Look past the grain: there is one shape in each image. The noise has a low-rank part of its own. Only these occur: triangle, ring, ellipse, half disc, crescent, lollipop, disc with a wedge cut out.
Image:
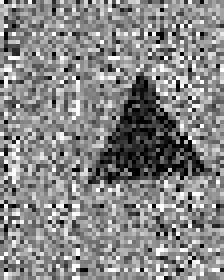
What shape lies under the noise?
triangle
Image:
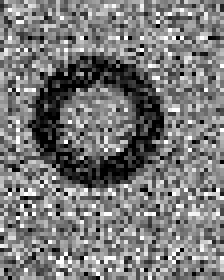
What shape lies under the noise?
ring
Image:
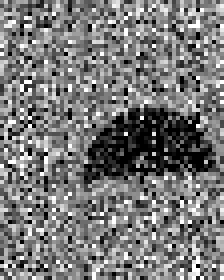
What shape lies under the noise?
half disc
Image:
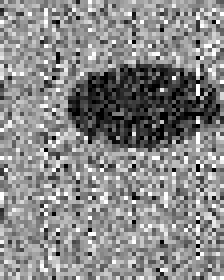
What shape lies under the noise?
ellipse
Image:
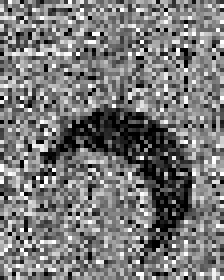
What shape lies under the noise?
crescent
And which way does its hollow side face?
down and left
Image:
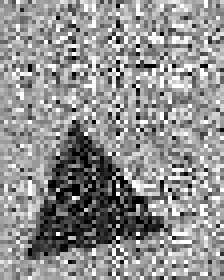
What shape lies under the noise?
triangle
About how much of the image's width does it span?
two thirds
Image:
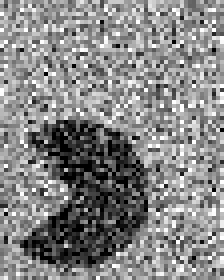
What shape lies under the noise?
disc with a wedge cut out
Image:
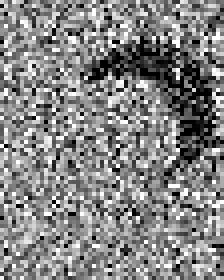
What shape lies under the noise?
crescent
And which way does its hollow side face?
down and left
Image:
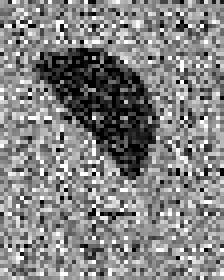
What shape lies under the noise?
half disc
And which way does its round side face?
up and right
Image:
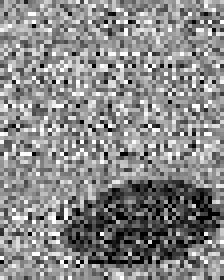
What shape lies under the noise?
ellipse
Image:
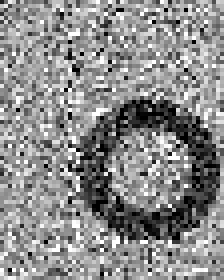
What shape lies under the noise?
ring
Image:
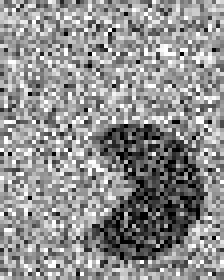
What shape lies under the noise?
disc with a wedge cut out
